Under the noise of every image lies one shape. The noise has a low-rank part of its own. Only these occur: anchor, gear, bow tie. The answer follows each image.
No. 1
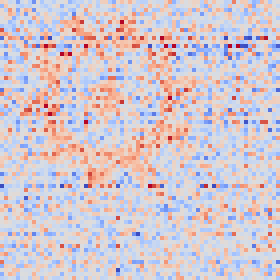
red gear
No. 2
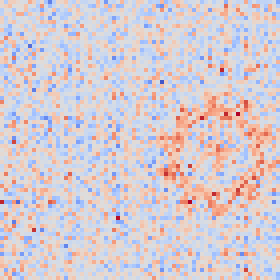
red gear, middle right
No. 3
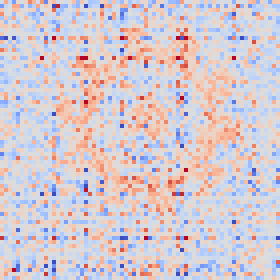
red gear
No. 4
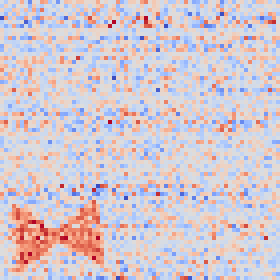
red bow tie, bottom left
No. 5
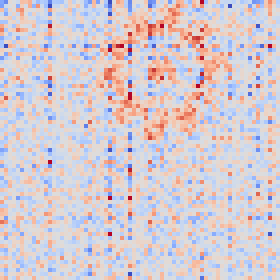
red gear
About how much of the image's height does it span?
half
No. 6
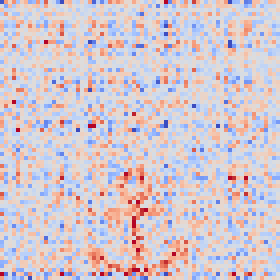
red anchor, bottom middle
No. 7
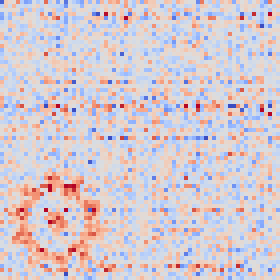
red gear, bottom left
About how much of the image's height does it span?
a third
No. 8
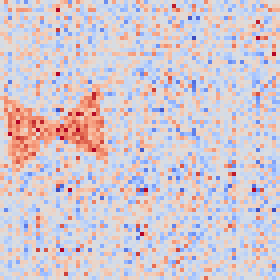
red bow tie, middle left
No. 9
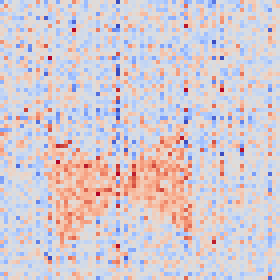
red bow tie
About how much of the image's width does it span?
half
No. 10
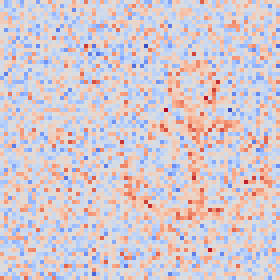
red anchor
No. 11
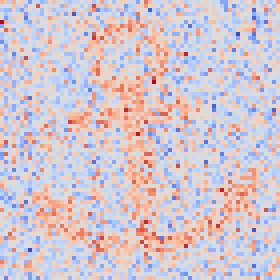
red anchor
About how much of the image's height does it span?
nearly all
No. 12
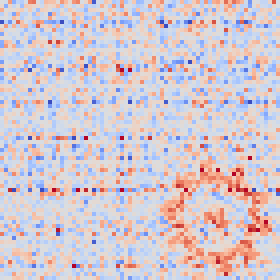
red gear, bottom right
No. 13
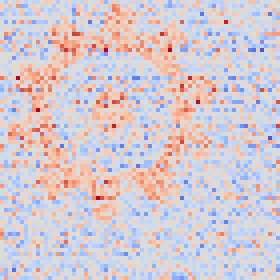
red gear
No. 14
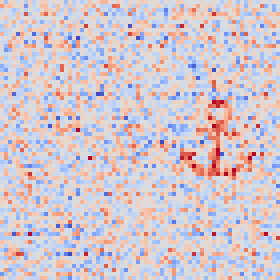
red anchor, middle right
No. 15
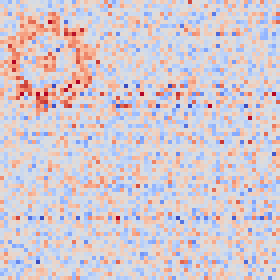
red gear, top left
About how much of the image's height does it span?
a third
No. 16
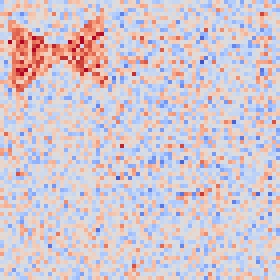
red bow tie, top left
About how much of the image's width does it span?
a third
